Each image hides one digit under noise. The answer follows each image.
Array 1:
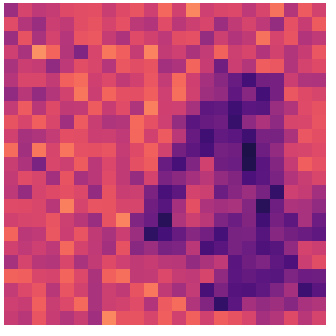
4
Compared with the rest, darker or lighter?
darker
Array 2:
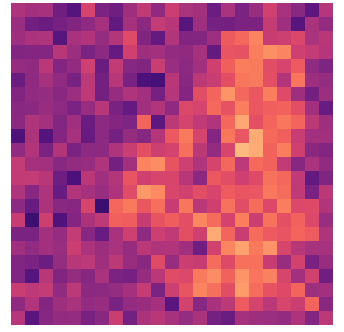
4
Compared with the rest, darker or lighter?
lighter
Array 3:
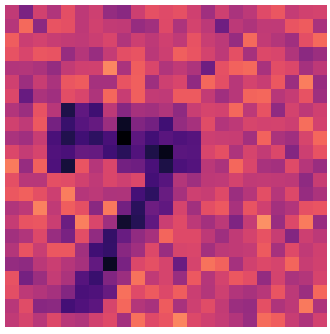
7
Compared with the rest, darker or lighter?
darker
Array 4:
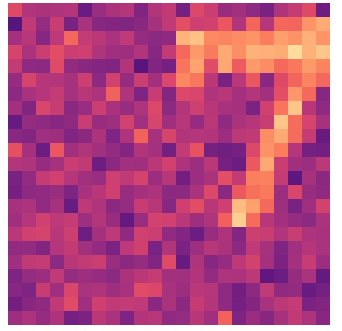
7
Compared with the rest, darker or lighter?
lighter
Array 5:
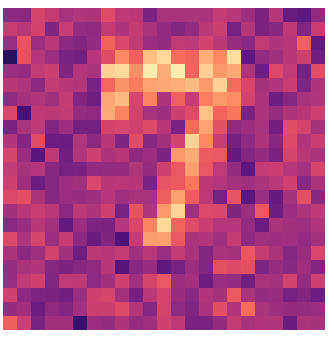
7
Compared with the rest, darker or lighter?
lighter
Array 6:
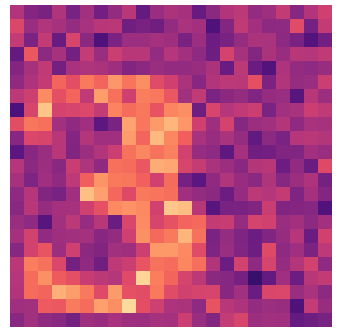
3
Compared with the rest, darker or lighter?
lighter
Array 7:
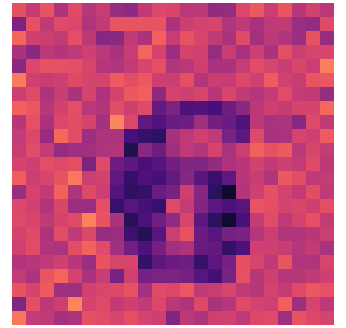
6
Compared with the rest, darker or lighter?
darker
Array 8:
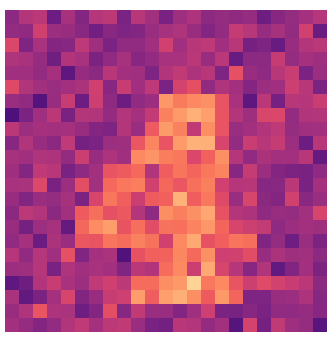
4
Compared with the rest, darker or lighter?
lighter
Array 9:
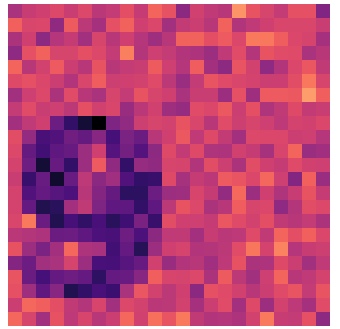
9
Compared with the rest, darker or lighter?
darker
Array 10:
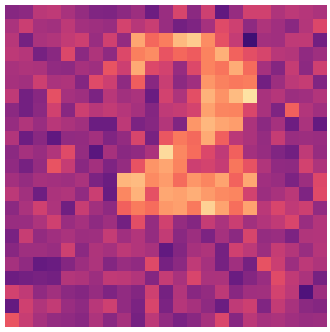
2
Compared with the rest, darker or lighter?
lighter
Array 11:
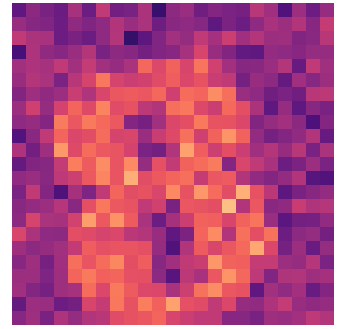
8
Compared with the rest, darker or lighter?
lighter
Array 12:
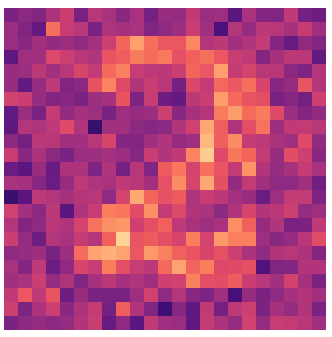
2
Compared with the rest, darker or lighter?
lighter
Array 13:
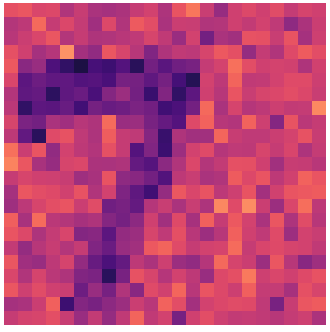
7
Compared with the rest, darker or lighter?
darker
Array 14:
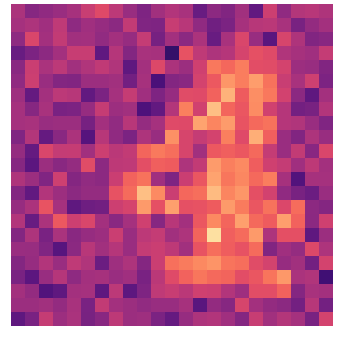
4
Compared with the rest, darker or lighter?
lighter
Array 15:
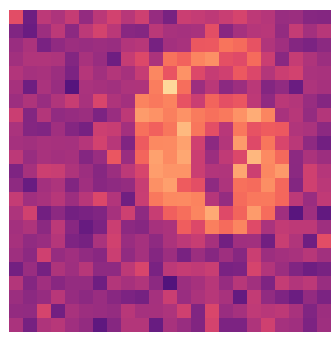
6
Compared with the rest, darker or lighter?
lighter
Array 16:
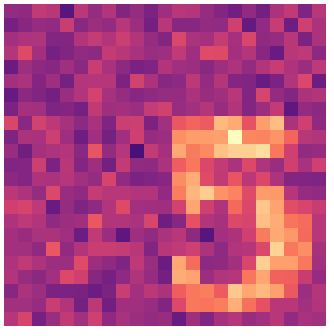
5
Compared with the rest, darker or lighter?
lighter
